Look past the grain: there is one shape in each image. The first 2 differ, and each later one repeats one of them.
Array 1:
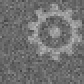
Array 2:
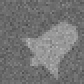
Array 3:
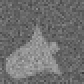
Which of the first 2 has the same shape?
2
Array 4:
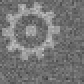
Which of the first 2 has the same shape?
1
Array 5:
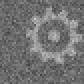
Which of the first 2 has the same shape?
1
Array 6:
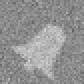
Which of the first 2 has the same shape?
2
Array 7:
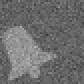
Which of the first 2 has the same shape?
2
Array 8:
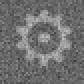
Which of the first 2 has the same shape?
1
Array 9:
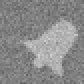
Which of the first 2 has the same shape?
2
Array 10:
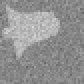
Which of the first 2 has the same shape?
2
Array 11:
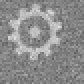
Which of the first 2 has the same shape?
1
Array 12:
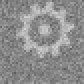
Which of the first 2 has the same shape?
1
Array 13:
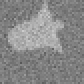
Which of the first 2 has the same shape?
2
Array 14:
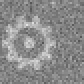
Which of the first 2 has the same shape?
1
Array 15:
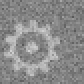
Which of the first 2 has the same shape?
1
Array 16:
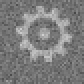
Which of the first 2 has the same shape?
1
